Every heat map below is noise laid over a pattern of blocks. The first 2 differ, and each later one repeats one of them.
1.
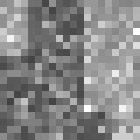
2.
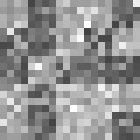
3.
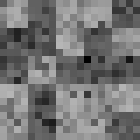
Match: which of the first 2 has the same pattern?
2
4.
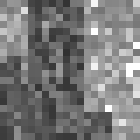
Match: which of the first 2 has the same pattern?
1
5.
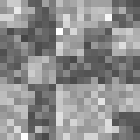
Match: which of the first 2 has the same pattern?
2
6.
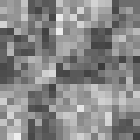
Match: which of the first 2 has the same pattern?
2
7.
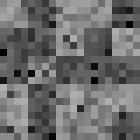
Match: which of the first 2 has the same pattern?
2
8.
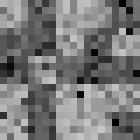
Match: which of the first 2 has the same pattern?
2
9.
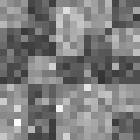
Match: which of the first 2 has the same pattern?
2
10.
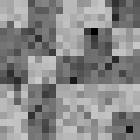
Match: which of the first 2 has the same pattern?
2
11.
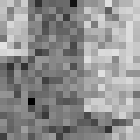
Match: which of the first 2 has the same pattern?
1
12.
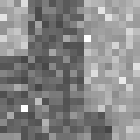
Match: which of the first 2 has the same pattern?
1
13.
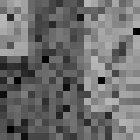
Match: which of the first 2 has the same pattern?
1
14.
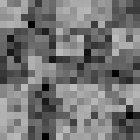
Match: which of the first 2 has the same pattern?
2
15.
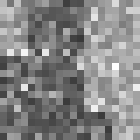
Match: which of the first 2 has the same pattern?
1
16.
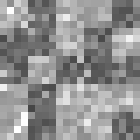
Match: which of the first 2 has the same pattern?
2
